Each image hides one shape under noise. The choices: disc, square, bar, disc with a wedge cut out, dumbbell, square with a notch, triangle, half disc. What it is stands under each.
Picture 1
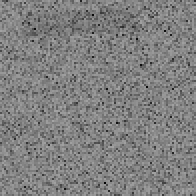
bar
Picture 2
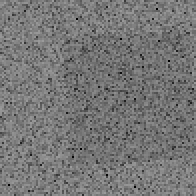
square
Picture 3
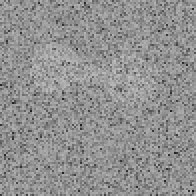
dumbbell
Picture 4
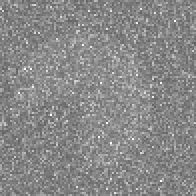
disc with a wedge cut out
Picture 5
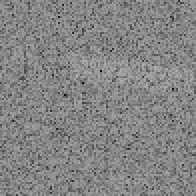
bar
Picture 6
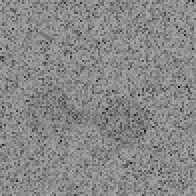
dumbbell
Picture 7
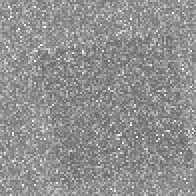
square
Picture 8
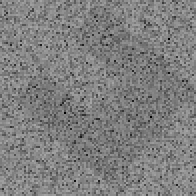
square with a notch
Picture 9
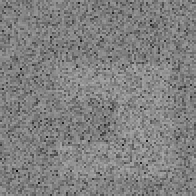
square with a notch
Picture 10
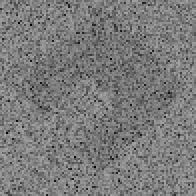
square with a notch
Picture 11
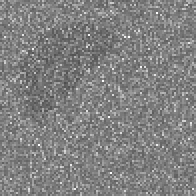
half disc
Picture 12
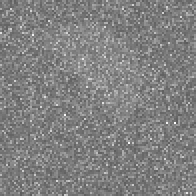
half disc
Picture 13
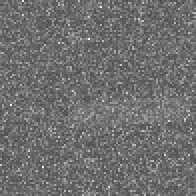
bar
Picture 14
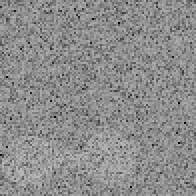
dumbbell
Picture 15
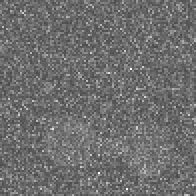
dumbbell
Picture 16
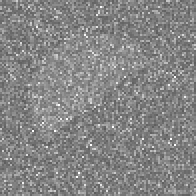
half disc
